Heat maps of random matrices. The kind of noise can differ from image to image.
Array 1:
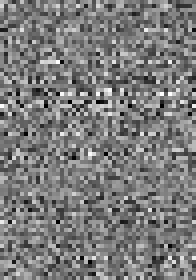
rows of uneven size
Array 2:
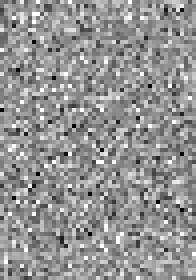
heavy tails
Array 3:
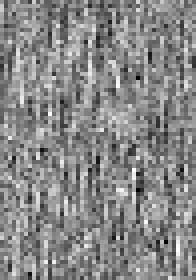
streaked along the columns
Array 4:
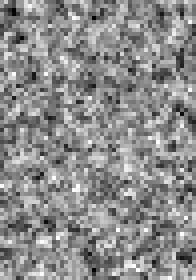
blotchy
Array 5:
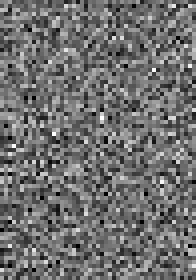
low rank plus noise
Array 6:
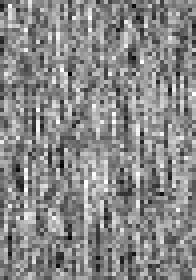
streaked along the columns
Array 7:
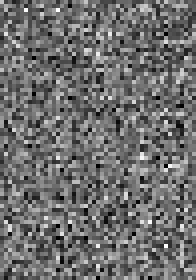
low rank plus noise
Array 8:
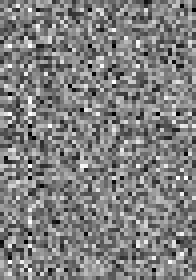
low rank plus noise
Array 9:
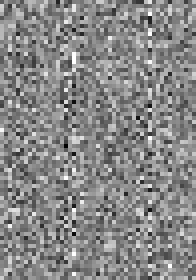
columns of uneven size
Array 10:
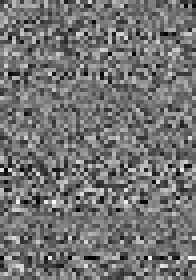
rows of uneven size
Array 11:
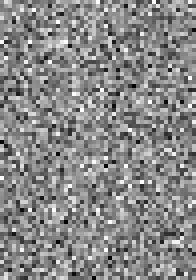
independent entries
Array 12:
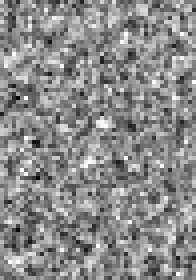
blotchy
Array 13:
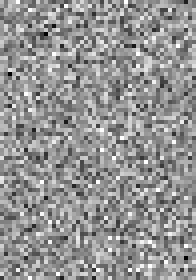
independent entries
